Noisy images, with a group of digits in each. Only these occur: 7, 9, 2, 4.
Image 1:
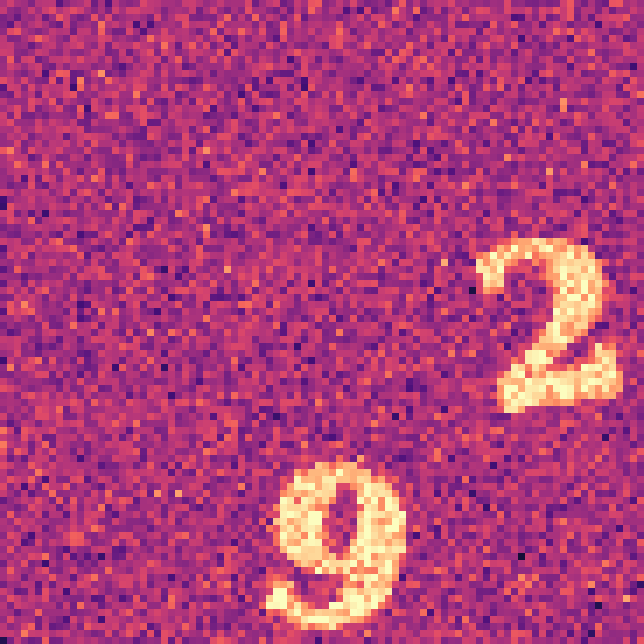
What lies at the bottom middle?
9
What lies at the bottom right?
nothing
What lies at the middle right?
2
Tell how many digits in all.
2
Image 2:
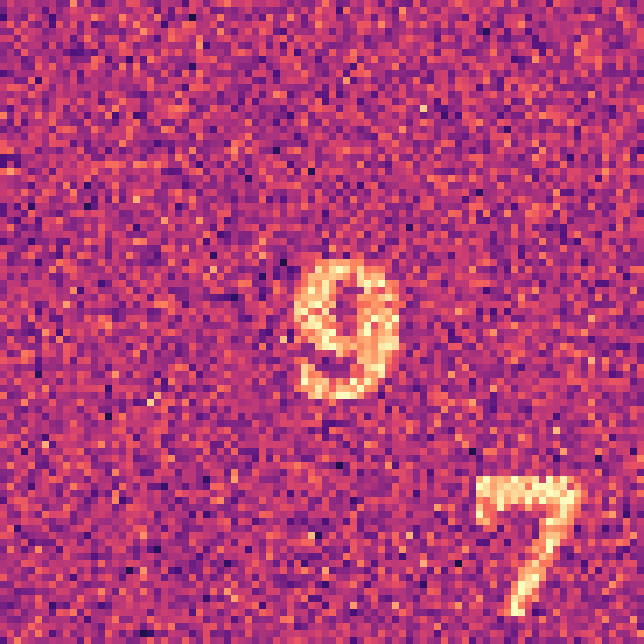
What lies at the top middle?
nothing
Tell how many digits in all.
2
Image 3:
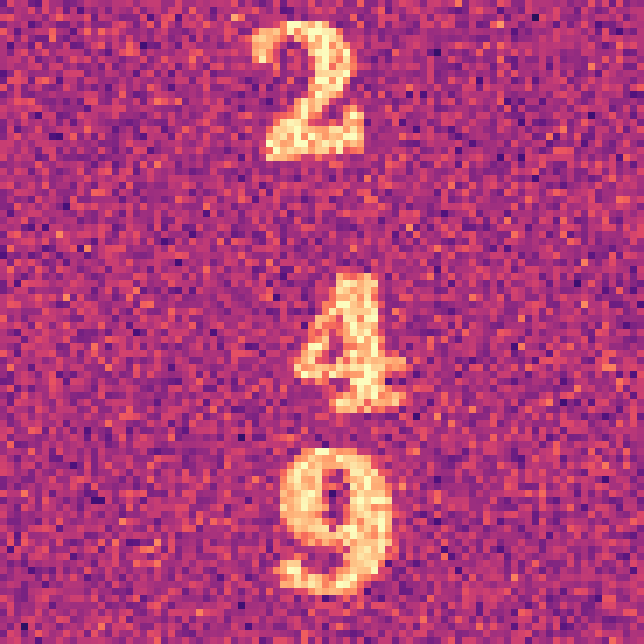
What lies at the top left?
nothing
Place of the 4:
centre
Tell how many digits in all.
3
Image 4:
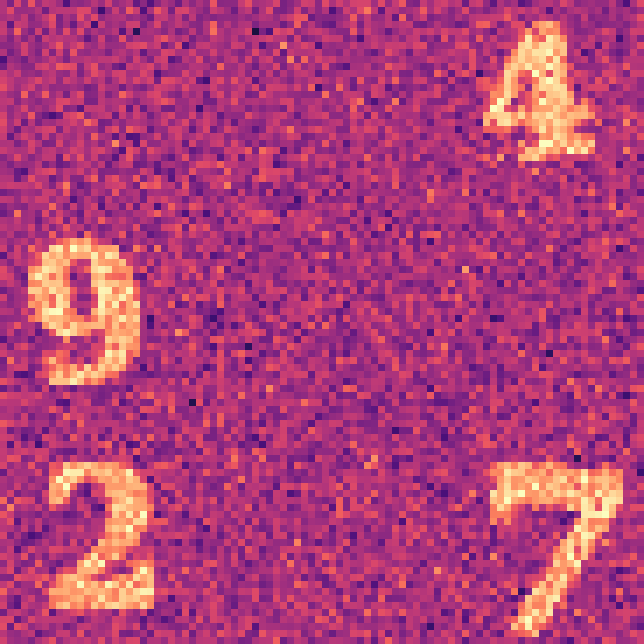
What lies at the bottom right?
7
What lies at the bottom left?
2
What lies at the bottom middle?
nothing
